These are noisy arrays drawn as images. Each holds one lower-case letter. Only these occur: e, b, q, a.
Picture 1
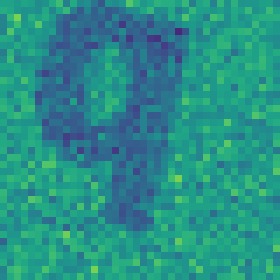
q
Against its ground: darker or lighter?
darker
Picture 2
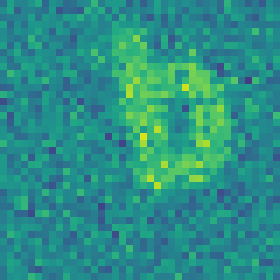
b
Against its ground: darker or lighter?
lighter
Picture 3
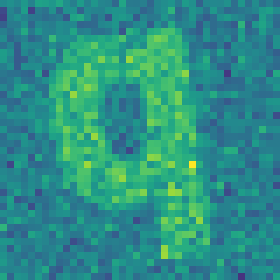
q
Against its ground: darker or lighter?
lighter
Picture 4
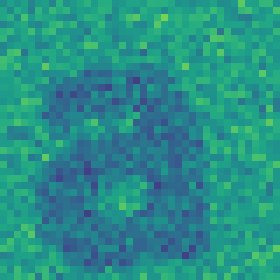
a
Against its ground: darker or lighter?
darker
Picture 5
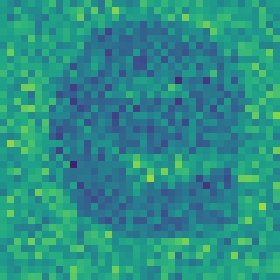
e
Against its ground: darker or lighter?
darker
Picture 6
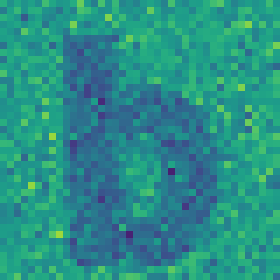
b
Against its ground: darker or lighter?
darker
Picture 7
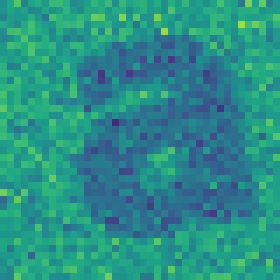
a
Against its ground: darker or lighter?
darker
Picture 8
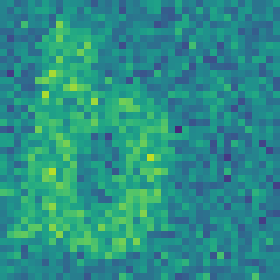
b
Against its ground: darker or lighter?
lighter
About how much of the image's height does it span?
nearly all
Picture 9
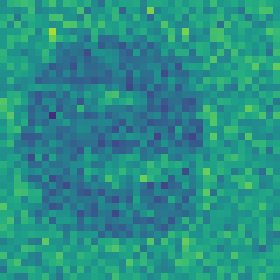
e
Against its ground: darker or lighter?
darker
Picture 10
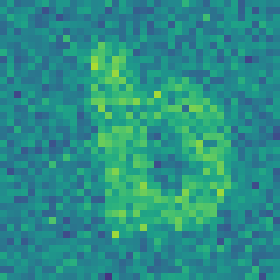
b
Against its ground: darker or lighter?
lighter
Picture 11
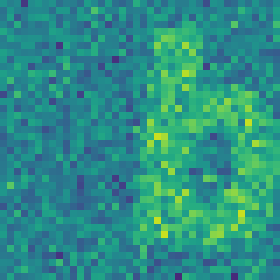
b
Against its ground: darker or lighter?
lighter
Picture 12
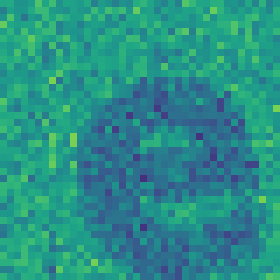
e
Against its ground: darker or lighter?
darker
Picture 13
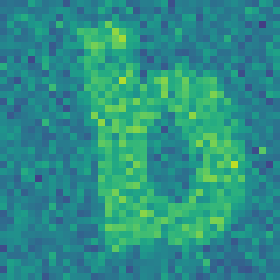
b
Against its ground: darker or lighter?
lighter
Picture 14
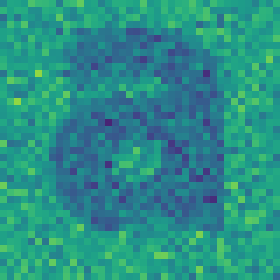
a
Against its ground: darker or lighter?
darker
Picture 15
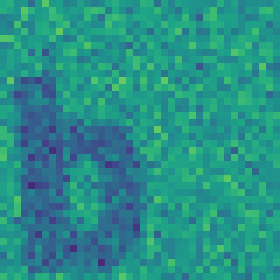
b
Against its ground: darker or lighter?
darker
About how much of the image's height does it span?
two thirds
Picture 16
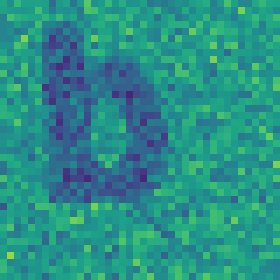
b
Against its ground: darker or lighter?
darker
